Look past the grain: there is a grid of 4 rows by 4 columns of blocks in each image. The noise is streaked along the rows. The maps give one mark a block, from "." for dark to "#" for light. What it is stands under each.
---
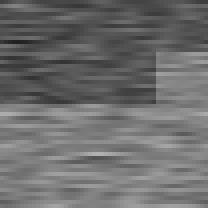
. . . .
. . . #
# # # #
# # # #
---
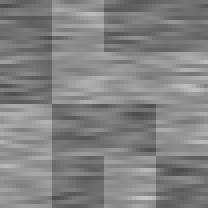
. # . .
. # # #
# . . #
# . # .
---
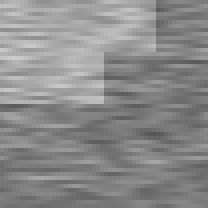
# # # .
# # . .
. . . .
. . . .
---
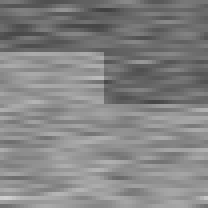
. . . .
# # . .
# # # #
# # # #
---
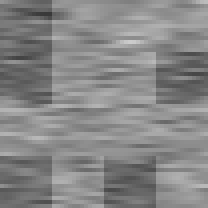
. # # #
. # # .
# # # #
. # . #
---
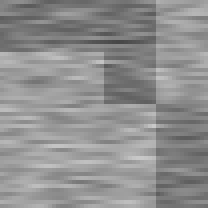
. . . #
# # . #
# # # .
# # # .
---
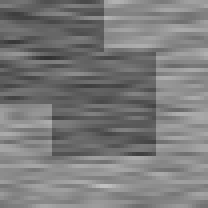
. . # #
. . . #
# . . #
# # # #
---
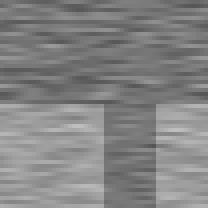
. . . .
. . . .
# # . #
# # . #
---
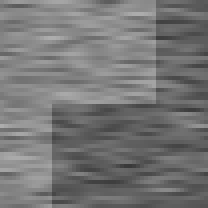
# # # .
# # # .
# . . .
# . . .
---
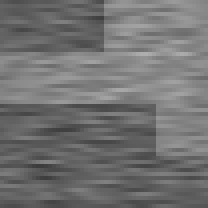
. . # #
# # # #
. . . #
. . . .
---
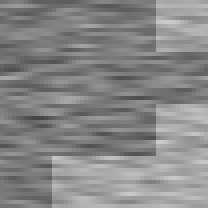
. . . #
. . . .
. . . #
. # # #
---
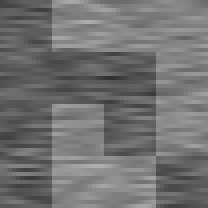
. # # #
. . . #
. # . #
. # # .
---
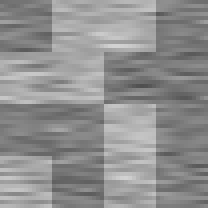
. # # .
# # . .
. . # .
# . # .
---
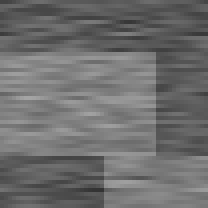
. . . .
# # # .
# # # .
. . # #
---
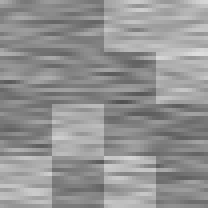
. . # #
. . . #
. # . .
# . # .
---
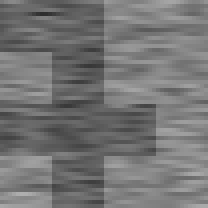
. . # #
# . # #
. . . #
# . # #
